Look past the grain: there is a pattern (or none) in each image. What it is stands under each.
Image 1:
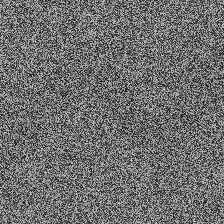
a wavy band
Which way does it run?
left to right
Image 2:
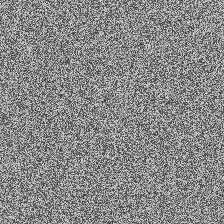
only noise
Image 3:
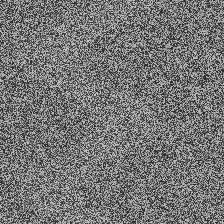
a wavy band
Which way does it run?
top to bottom
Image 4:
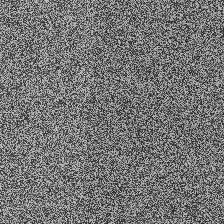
a sharp edge
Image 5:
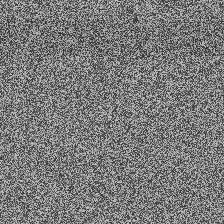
one horizontal stripe
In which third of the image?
top
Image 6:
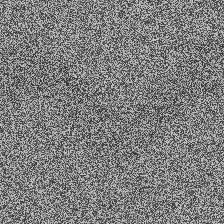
a wavy band
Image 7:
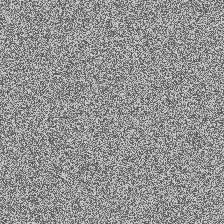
only noise
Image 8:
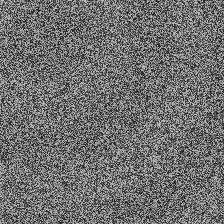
rings round one point
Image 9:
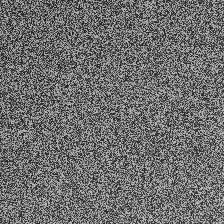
a smooth slope
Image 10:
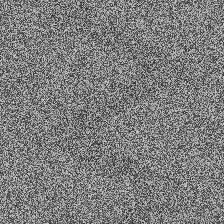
a wavy band
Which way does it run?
top to bottom
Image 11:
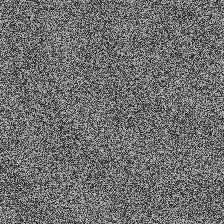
rings round one point
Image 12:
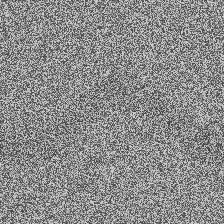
a wavy band
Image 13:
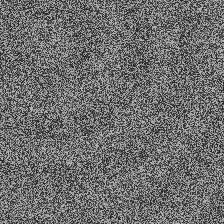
rings round one point
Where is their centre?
top left
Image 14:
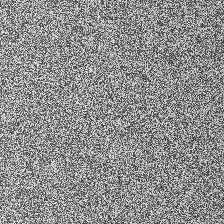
a smooth slope
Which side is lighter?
left
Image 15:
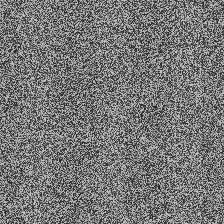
vertical stripes
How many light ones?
3
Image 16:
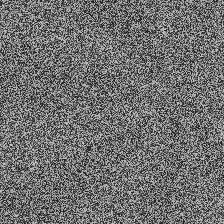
spokes from one point
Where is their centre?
middle right
